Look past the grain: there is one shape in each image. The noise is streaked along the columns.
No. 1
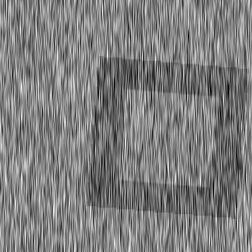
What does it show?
dark square frame
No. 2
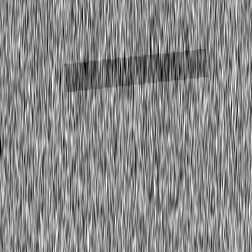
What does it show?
dark bar
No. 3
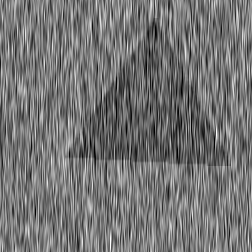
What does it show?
dark triangle
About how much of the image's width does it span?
two thirds
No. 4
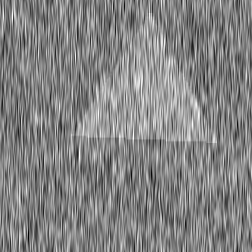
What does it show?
light triangle
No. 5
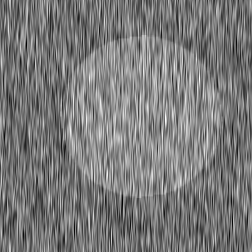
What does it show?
light disc
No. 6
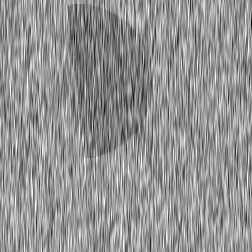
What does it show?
dark half disc
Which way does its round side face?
right
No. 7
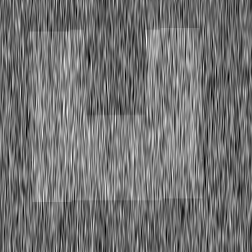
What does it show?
light square with a notch
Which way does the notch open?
up
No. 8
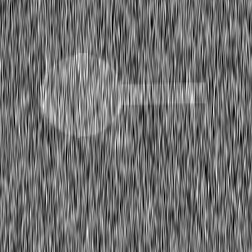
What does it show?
light lollipop
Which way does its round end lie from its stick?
left
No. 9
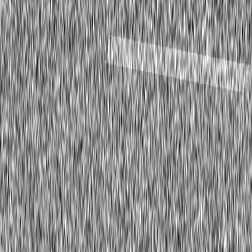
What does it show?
light bar
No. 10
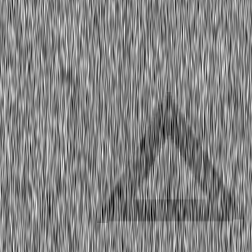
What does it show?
dark triangle frame
